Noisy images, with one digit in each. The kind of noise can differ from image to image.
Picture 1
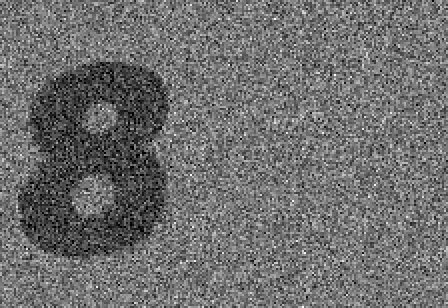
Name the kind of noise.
low rank plus noise
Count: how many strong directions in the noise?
one
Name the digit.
8
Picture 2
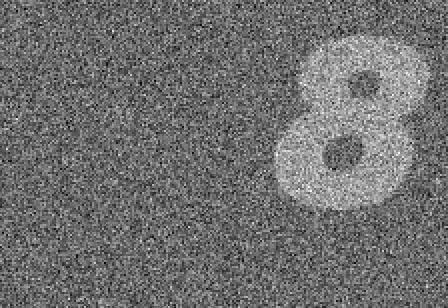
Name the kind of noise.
independent entries
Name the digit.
8
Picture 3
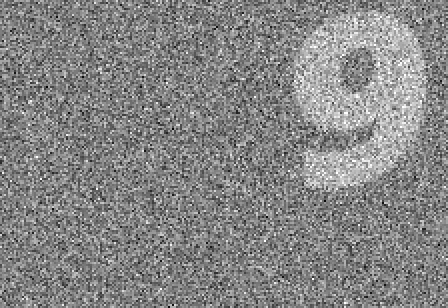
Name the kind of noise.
independent entries
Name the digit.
9
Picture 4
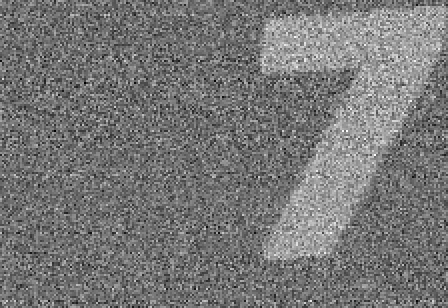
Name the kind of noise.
rows of uneven size
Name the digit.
7
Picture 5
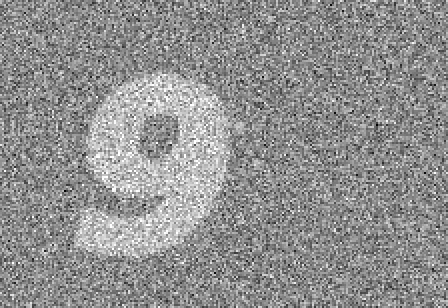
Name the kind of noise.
low rank plus noise
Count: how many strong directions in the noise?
three or four
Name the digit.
9
